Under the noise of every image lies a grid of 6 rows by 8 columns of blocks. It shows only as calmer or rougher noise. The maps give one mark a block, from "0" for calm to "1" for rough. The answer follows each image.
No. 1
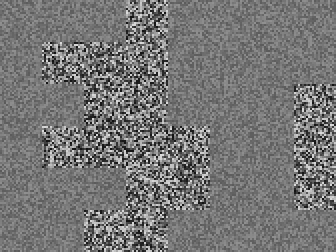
0 0 0 1 0 0 0 0
0 1 1 1 0 0 0 0
0 0 1 1 0 0 0 1
0 1 1 1 1 0 0 1
0 0 0 1 1 0 0 1
0 0 1 1 0 0 0 0
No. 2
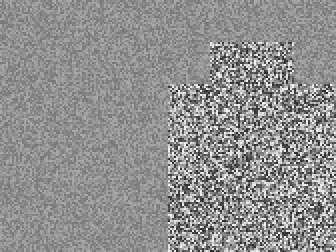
0 0 0 0 0 0 0 0
0 0 0 0 0 1 1 0
0 0 0 0 1 1 1 1
0 0 0 0 1 1 1 1
0 0 0 0 1 1 1 1
0 0 0 0 1 1 1 1
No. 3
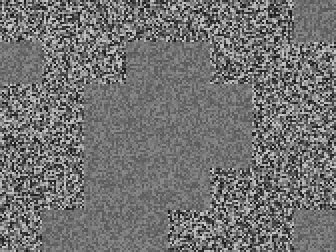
1 1 1 1 1 1 1 0
0 1 1 0 0 1 1 1
1 1 0 0 0 0 1 1
1 1 0 0 0 0 1 1
1 1 0 0 0 1 1 1
1 0 0 0 1 1 1 0
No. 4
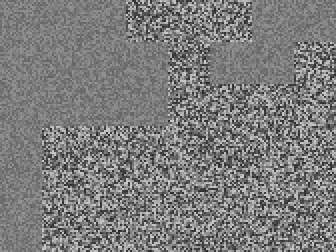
0 0 0 1 1 1 0 0
0 0 0 0 1 0 0 1
0 0 0 0 1 1 1 1
0 1 1 1 1 1 1 1
0 1 1 1 1 1 1 1
0 1 1 1 1 1 1 1
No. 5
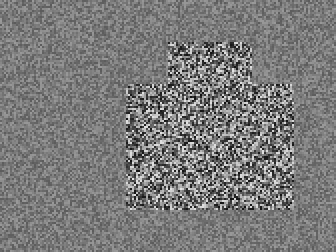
0 0 0 0 0 0 0 0
0 0 0 0 1 1 0 0
0 0 0 1 1 1 1 0
0 0 0 1 1 1 1 0
0 0 0 1 1 1 1 0
0 0 0 0 0 0 0 0
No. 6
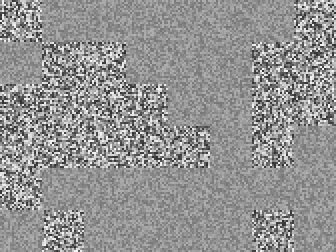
1 0 0 0 0 0 0 1
0 1 1 0 0 0 1 1
1 1 1 1 0 0 1 1
1 1 1 1 1 0 1 0
1 0 0 0 0 0 0 0
0 1 0 0 0 0 1 0
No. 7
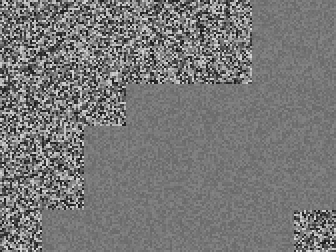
1 1 1 1 1 1 0 0
1 1 1 1 1 1 0 0
1 1 1 0 0 0 0 0
1 1 0 0 0 0 0 0
1 1 0 0 0 0 0 0
1 0 0 0 0 0 0 1
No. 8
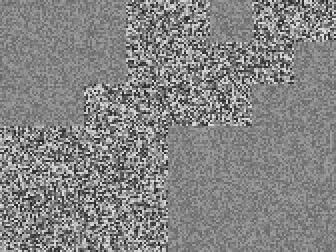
0 0 0 1 1 0 1 1
0 0 0 1 1 1 1 0
0 0 1 1 1 1 0 0
1 1 1 1 0 0 0 0
1 1 1 1 0 0 0 0
1 1 1 1 0 0 0 0
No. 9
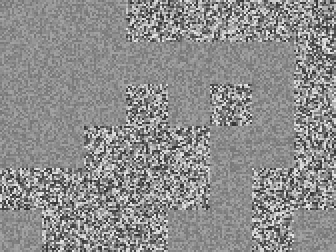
0 0 0 1 1 1 1 1
0 0 0 0 0 0 0 1
0 0 0 1 0 1 0 1
0 0 1 1 1 0 0 1
1 1 1 1 1 0 1 1
0 1 1 1 0 0 1 0
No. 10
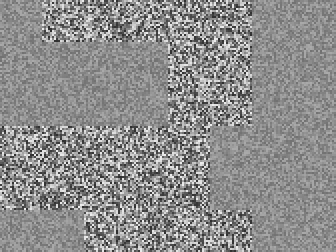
0 1 1 1 1 1 0 0
0 0 0 0 1 1 0 0
0 0 0 0 1 1 0 0
1 1 1 1 1 0 0 0
1 1 1 1 1 0 0 0
0 0 1 1 1 1 0 0
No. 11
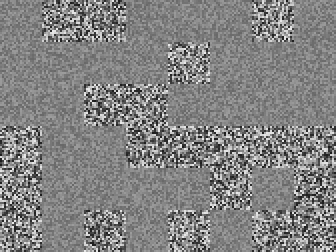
0 1 1 0 0 0 1 0
0 0 0 0 1 0 0 0
0 0 1 1 0 0 0 0
1 0 0 1 1 1 1 1
1 0 0 0 0 1 0 1
1 0 1 0 1 0 1 1
